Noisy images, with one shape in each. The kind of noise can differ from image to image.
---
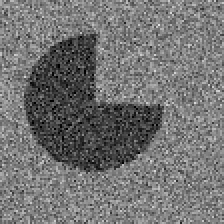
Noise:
independent entries
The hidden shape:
disc with a wedge cut out
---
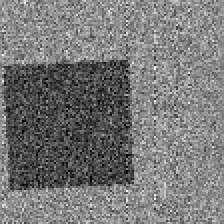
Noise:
columns of uneven size
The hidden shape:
square
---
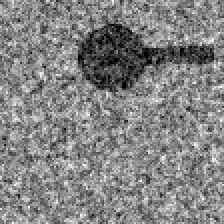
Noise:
blotchy
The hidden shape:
lollipop
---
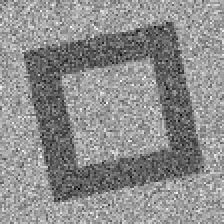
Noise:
independent entries
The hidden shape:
square frame
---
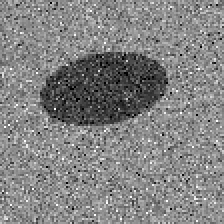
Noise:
heavy tails
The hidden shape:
ellipse
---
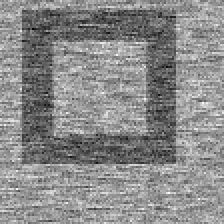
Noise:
streaked along the rows
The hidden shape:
square frame
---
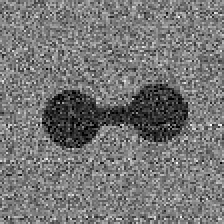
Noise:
rows of uneven size
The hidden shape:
dumbbell
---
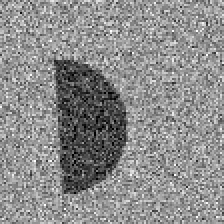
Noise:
low rank plus noise
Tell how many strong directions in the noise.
five to eight
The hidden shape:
half disc
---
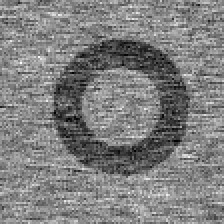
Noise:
streaked along the rows
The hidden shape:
ring
